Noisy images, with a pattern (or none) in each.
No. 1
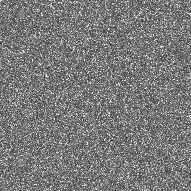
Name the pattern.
only noise
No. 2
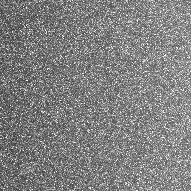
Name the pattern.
a smooth slope
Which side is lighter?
right
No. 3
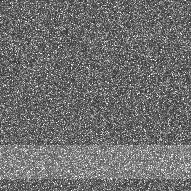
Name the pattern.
one horizontal stripe
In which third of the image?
bottom
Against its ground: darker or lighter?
lighter
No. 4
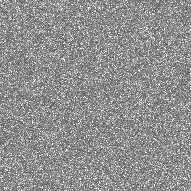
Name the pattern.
only noise
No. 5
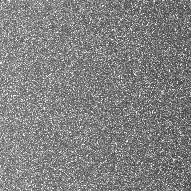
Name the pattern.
a smooth slope
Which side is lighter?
left
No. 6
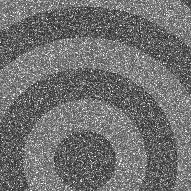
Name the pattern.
rings round one point
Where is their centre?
bottom middle
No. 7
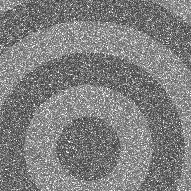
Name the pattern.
rings round one point
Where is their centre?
bottom middle
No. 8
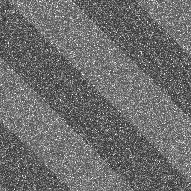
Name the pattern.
diagonal stripes
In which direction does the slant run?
top left to bottom right
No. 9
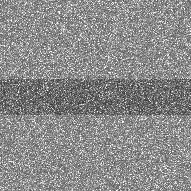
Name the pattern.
one horizontal stripe
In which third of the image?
middle
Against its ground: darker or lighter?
darker
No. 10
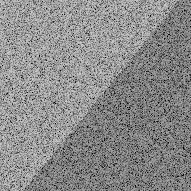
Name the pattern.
a sharp edge
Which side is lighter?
top left
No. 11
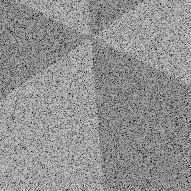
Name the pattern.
spokes from one point
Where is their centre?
top middle
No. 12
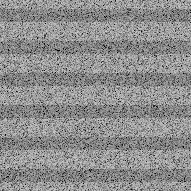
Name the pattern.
horizontal stripes
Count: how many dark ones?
6
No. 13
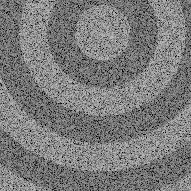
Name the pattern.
rings round one point
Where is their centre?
top middle
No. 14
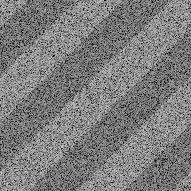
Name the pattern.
diagonal stripes
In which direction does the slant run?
bottom left to top right
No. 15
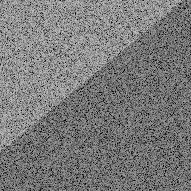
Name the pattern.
a sharp edge
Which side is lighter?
top left
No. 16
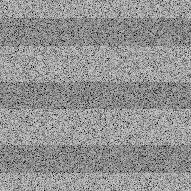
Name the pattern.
horizontal stripes
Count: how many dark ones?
3
